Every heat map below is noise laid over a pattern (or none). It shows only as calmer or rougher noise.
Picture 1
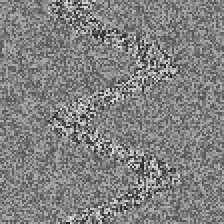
a wavy band
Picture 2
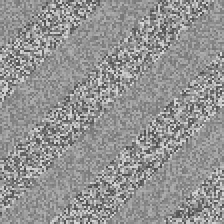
diagonal stripes
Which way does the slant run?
bottom left to top right
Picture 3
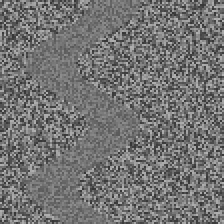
a wavy band
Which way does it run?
top to bottom
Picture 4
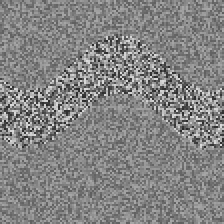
a wavy band
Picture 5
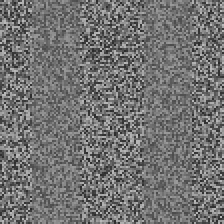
vertical stripes
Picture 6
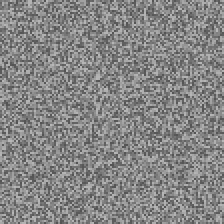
only noise
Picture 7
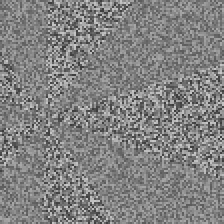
spokes from one point
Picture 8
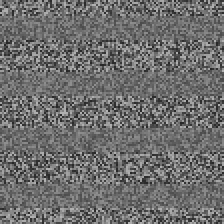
horizontal stripes
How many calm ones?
4
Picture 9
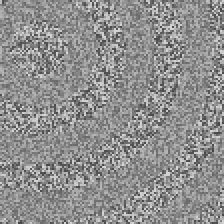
rings round one point
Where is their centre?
top left
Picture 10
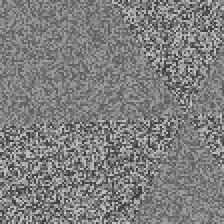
spokes from one point
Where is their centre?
middle right
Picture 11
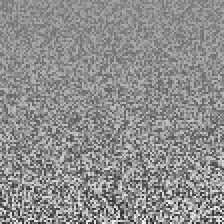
a smooth slope
